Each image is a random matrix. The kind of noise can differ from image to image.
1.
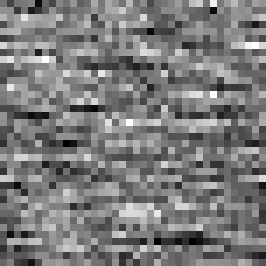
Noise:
streaked along the rows
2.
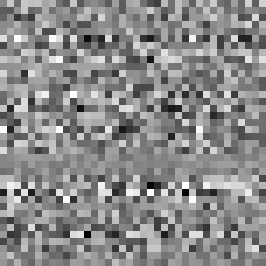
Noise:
rows of uneven size
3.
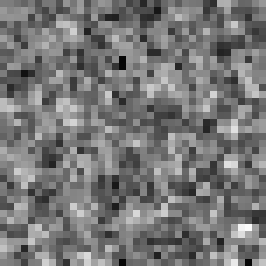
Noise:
blotchy
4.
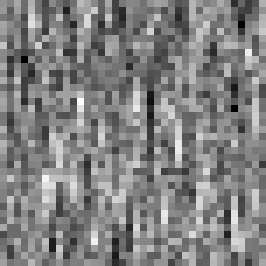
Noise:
streaked along the columns
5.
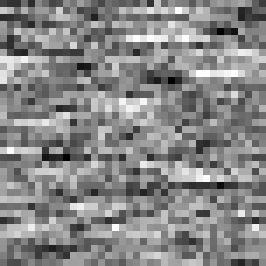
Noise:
streaked along the rows
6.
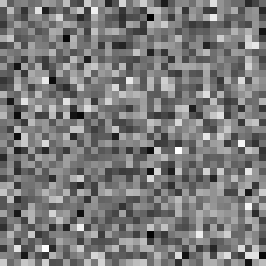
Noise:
low rank plus noise
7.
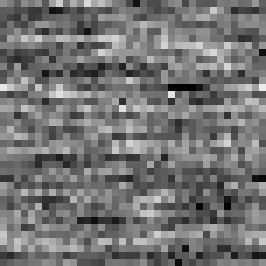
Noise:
streaked along the rows
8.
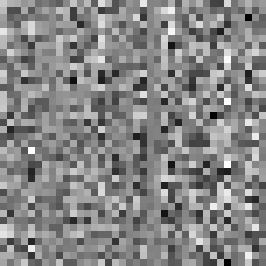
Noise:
columns of uneven size
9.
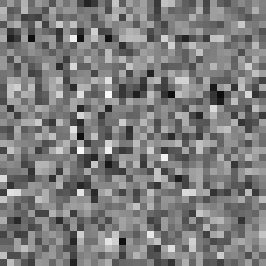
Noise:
low rank plus noise
